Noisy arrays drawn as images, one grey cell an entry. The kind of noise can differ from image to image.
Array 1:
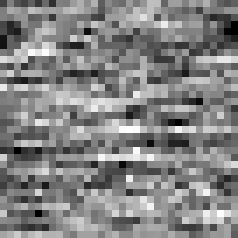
streaked along the rows
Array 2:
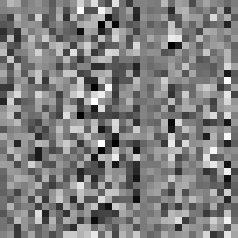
columns of uneven size
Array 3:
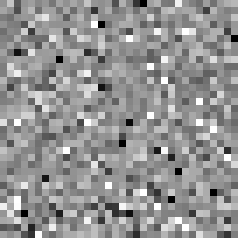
heavy tails
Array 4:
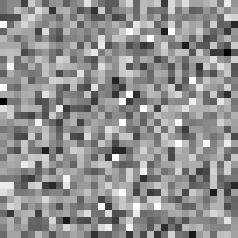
independent entries
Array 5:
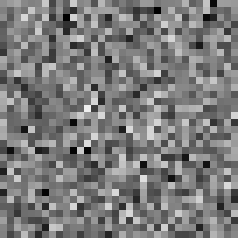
independent entries
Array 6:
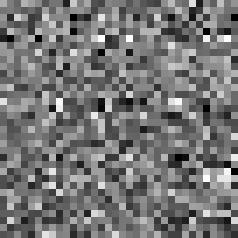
low rank plus noise
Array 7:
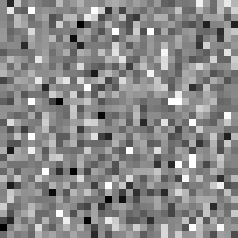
heavy tails
